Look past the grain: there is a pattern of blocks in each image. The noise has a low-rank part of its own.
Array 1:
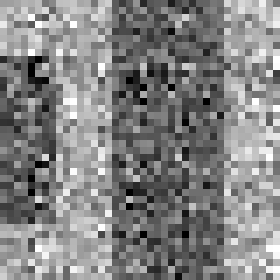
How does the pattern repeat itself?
top and bottom mirror each other
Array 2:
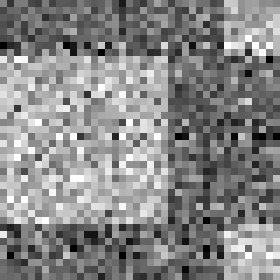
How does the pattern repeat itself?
top and bottom mirror each other
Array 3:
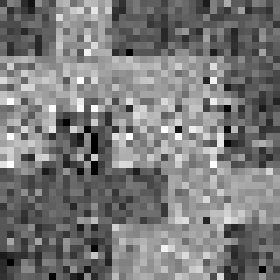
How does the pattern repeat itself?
mirrored about the diagonal from the bottom left
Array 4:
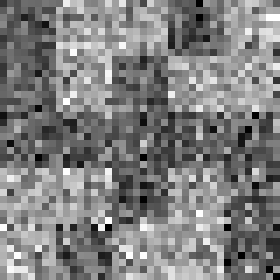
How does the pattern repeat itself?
the same after a half turn
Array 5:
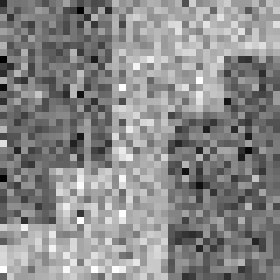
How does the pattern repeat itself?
the same after a half turn
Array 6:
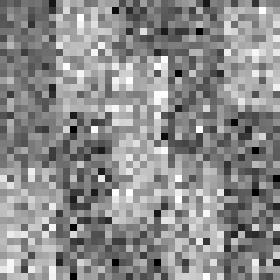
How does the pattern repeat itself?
the same after a half turn
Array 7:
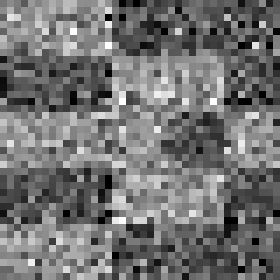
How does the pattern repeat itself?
top and bottom mirror each other
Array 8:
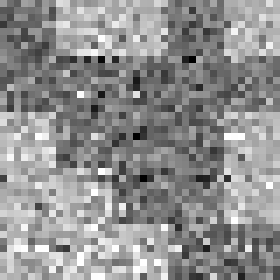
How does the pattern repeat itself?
mirrored about the diagonal from the bottom left
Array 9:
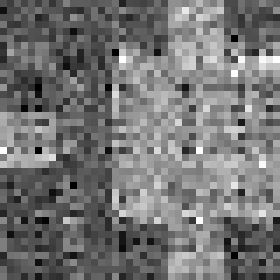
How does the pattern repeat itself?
top and bottom mirror each other
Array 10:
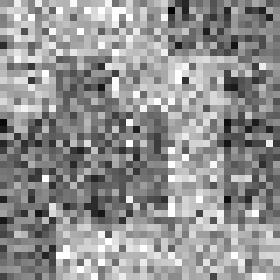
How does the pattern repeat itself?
no symmetry
